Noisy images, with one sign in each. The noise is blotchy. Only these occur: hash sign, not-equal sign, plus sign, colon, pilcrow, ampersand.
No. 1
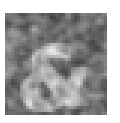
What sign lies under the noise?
ampersand
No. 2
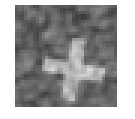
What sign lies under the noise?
plus sign
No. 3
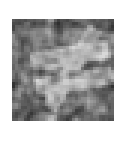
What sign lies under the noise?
not-equal sign
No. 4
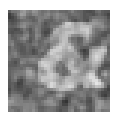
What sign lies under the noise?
ampersand
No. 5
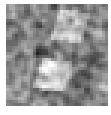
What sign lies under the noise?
colon
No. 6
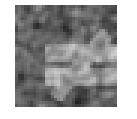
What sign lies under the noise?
not-equal sign
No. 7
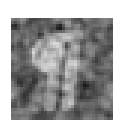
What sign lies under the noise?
pilcrow
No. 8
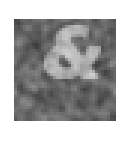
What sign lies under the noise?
ampersand
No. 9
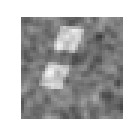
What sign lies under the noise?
colon
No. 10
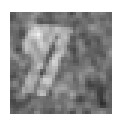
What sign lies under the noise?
pilcrow
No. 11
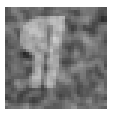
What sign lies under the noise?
pilcrow
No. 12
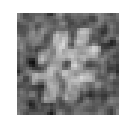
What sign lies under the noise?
hash sign
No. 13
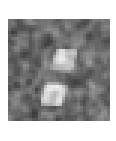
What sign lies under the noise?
colon
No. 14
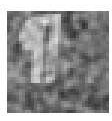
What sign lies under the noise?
pilcrow
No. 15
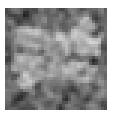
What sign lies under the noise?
not-equal sign
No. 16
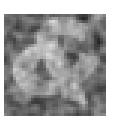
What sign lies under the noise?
ampersand
